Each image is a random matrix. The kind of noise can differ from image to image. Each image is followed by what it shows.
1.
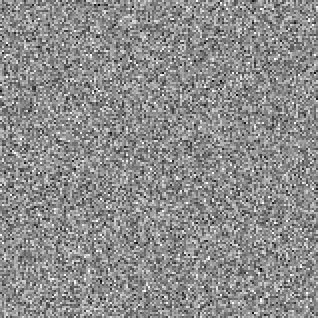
independent entries
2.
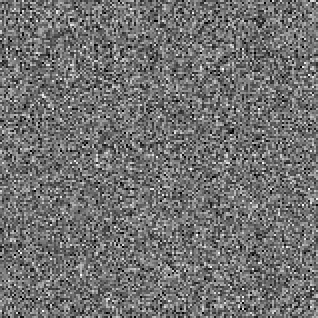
low rank plus noise
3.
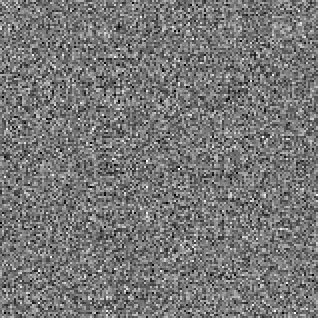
low rank plus noise
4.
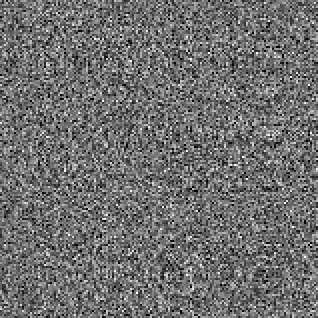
low rank plus noise
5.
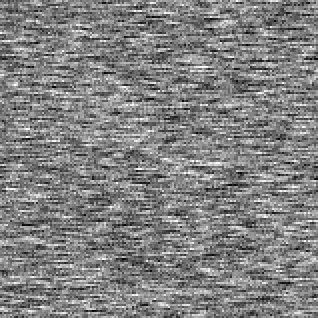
streaked along the rows
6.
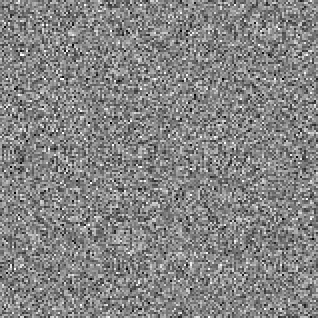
low rank plus noise
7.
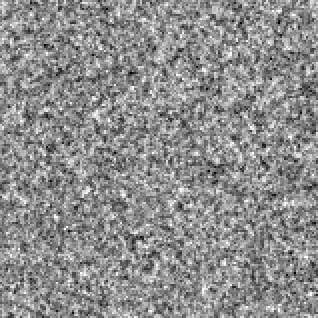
blotchy
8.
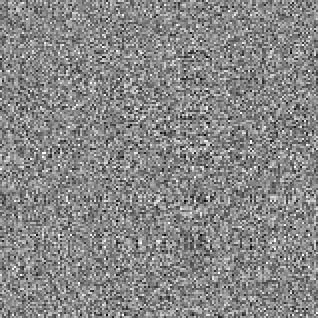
low rank plus noise
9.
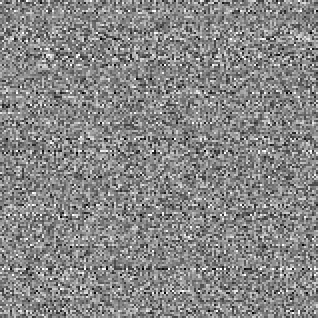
rows of uneven size
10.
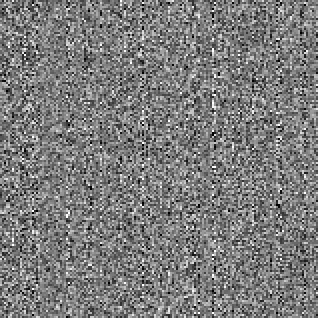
columns of uneven size
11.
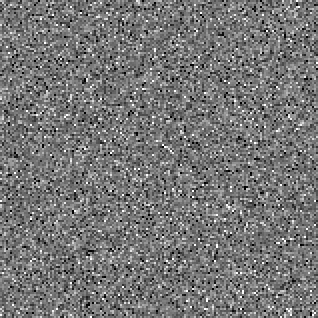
heavy tails
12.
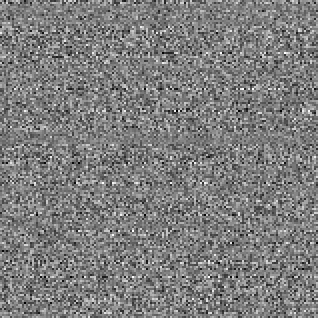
rows of uneven size
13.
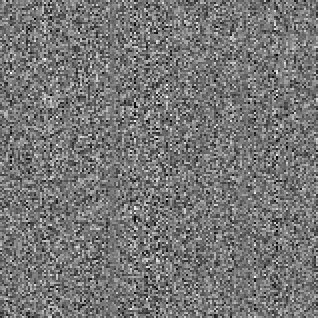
columns of uneven size
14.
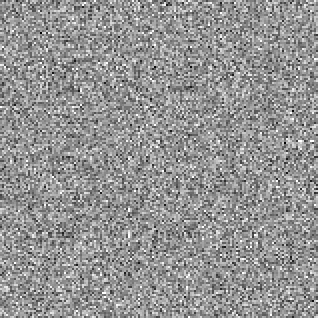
low rank plus noise
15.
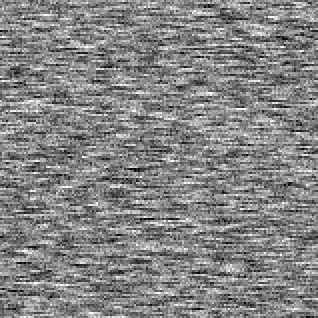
streaked along the rows
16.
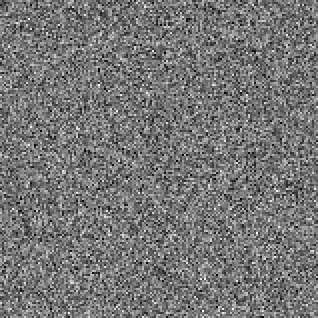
independent entries
